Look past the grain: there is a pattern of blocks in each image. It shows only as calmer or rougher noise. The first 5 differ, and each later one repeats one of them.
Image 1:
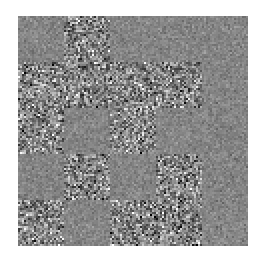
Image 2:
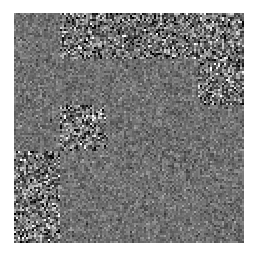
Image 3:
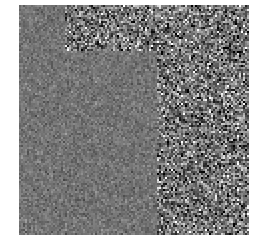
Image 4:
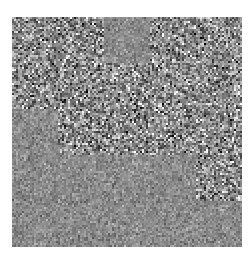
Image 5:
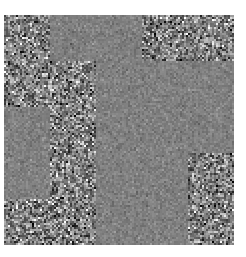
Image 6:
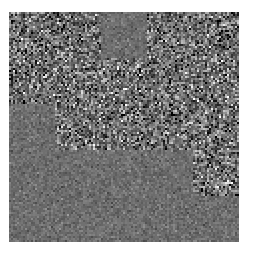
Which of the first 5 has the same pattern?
4
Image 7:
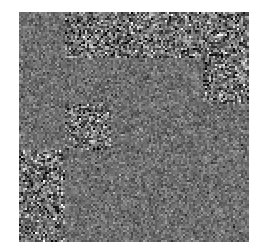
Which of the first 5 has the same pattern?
2
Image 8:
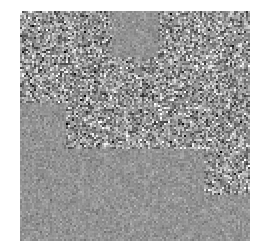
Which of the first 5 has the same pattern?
4
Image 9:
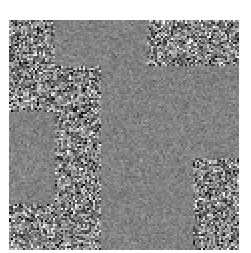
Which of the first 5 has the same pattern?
5
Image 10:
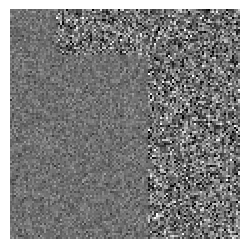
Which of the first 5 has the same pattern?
3
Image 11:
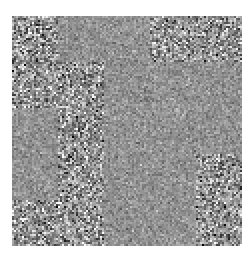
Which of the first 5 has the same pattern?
5
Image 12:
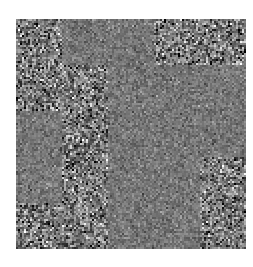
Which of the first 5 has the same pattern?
5
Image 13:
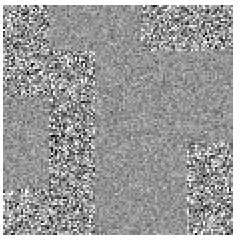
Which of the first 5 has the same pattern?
5
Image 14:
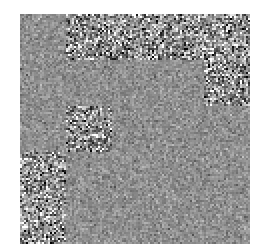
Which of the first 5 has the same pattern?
2
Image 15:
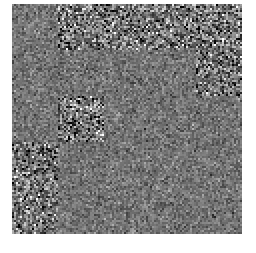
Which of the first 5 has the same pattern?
2
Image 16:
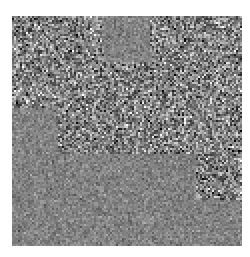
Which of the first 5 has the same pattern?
4
